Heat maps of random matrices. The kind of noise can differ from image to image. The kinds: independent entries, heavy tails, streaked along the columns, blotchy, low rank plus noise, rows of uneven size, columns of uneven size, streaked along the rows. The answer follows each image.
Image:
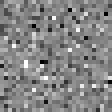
heavy tails
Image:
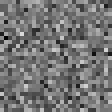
low rank plus noise
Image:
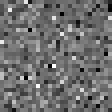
heavy tails
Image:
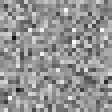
independent entries
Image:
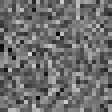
independent entries
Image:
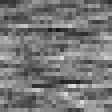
streaked along the rows
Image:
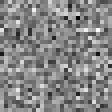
independent entries
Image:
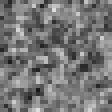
blotchy
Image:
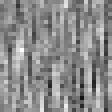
streaked along the columns
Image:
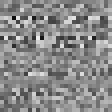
rows of uneven size
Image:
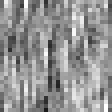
streaked along the columns
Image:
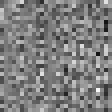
columns of uneven size
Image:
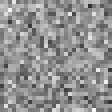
independent entries
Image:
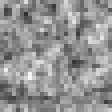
blotchy
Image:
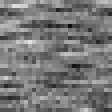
streaked along the rows
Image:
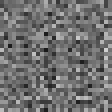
low rank plus noise
